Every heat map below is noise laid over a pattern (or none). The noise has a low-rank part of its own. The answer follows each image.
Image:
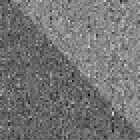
a sharp edge
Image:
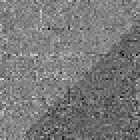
a sharp edge
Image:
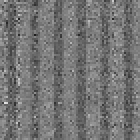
vertical stripes
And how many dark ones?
6
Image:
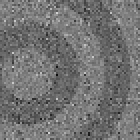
rings round one point
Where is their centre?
middle left
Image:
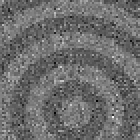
rings round one point
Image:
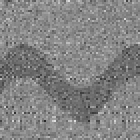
a wavy band
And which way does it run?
left to right
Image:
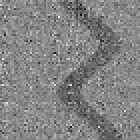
a wavy band
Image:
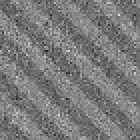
diagonal stripes
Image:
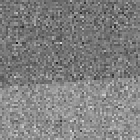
a sharp edge
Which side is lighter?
bottom
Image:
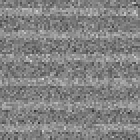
horizontal stripes
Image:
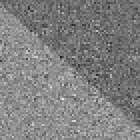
a sharp edge
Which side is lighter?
bottom left
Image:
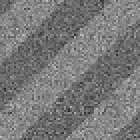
diagonal stripes
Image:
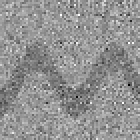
a wavy band
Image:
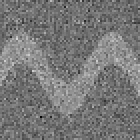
a wavy band
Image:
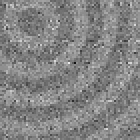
rings round one point
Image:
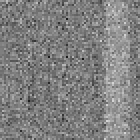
one vertical stripe
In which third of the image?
right
